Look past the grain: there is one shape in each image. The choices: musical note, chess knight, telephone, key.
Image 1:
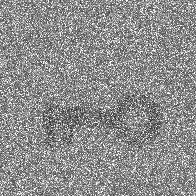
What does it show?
dark key
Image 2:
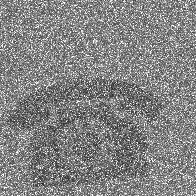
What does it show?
dark telephone
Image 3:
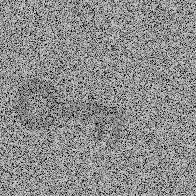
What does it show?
dark key
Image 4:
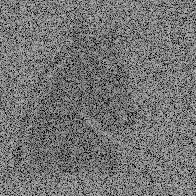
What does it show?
dark chess knight
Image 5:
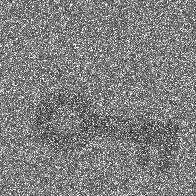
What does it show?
dark key
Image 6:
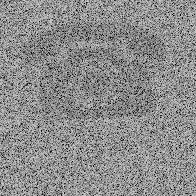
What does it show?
dark telephone
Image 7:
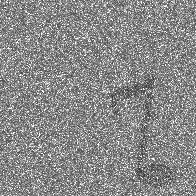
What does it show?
dark musical note
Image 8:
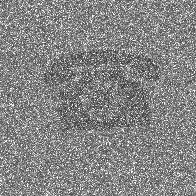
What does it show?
dark telephone
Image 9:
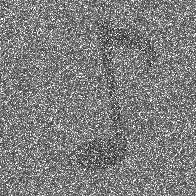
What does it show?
dark musical note
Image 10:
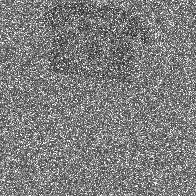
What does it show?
dark telephone
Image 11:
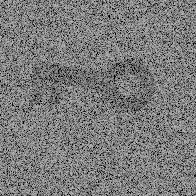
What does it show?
dark key
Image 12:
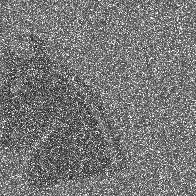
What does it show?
dark chess knight
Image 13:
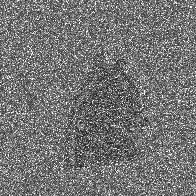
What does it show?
dark chess knight
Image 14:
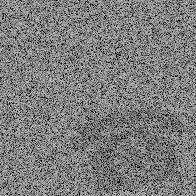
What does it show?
dark telephone
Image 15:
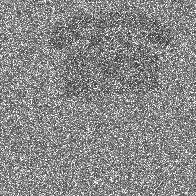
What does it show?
dark telephone
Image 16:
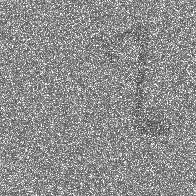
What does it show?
dark musical note
